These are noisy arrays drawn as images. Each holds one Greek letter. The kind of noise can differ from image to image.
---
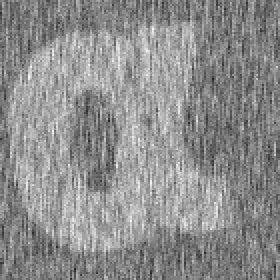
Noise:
streaked along the columns
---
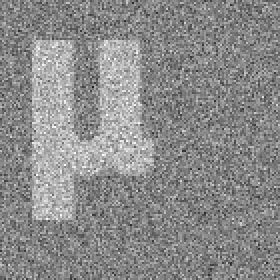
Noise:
independent entries
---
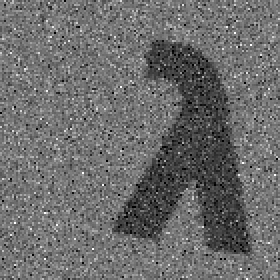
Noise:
heavy tails
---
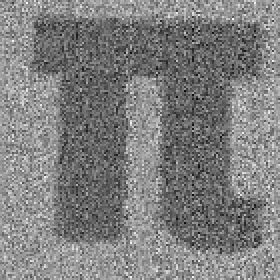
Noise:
columns of uneven size
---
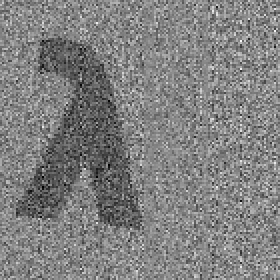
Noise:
columns of uneven size
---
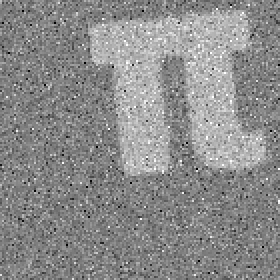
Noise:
heavy tails
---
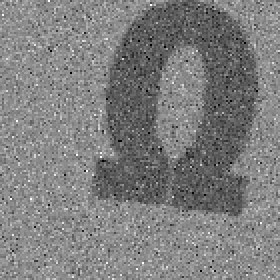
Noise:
heavy tails
